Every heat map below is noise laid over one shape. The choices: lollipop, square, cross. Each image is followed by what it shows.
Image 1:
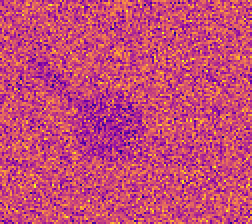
lollipop
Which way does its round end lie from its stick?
down and right
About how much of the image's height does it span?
half
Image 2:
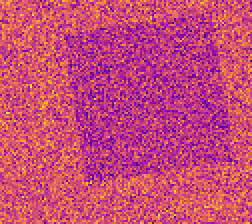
square
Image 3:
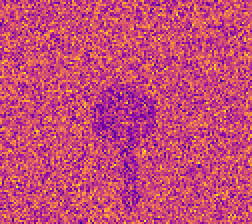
lollipop
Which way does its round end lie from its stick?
up
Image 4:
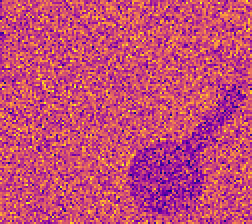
lollipop
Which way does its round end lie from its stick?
down and left
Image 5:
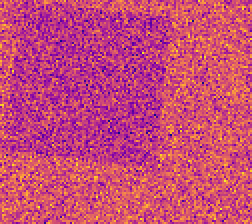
square
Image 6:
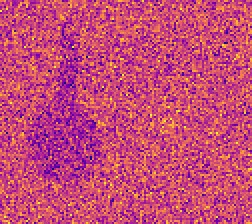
lollipop
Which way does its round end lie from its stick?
down
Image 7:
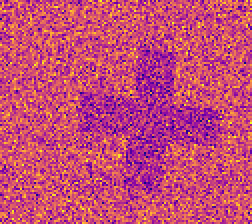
cross
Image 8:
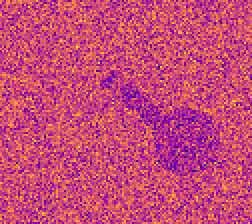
lollipop
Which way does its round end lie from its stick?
down and right
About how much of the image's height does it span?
half
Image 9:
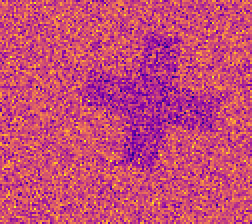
cross
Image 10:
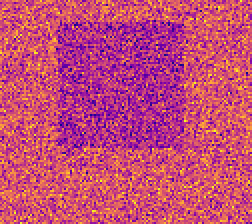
square
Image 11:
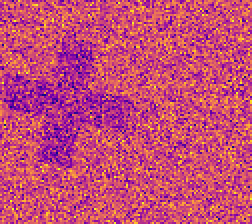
cross
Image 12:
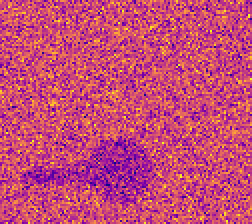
lollipop
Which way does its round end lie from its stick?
right
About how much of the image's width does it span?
half
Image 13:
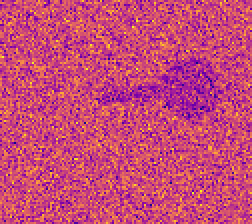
lollipop
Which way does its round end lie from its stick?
right
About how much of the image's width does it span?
half
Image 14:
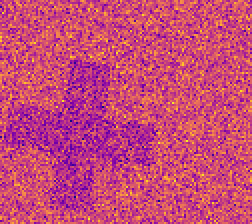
cross
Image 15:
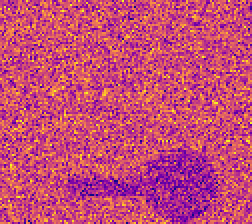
lollipop
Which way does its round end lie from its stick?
right
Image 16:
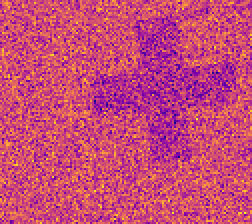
cross
